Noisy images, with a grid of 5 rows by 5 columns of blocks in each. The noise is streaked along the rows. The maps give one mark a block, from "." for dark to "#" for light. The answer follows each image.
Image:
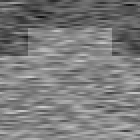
. . . . .
. # # # .
# # # # #
# # # # #
# # # # #
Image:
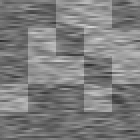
. . # # .
. # . # #
. # # . #
# . . # .
. . . . .
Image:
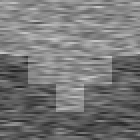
# # # # #
# # # # #
. # # # .
. . # . .
. . . . .
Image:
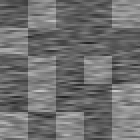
. # . . #
# . . . .
. # . # .
. # . . #
# . # . #
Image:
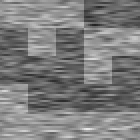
# # # . .
. # . # #
. . . # .
# . . . .
# # # # #
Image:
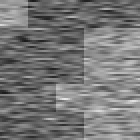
# . . . .
. . . # #
. . . # #
. . # # #
. . . # #
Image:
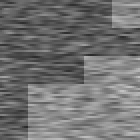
. . . . #
. . . . .
. . . # #
. # # # #
. # # # #
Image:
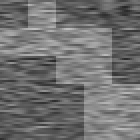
. # . . .
# # # # .
. . # # .
. . . # #
. . . # #
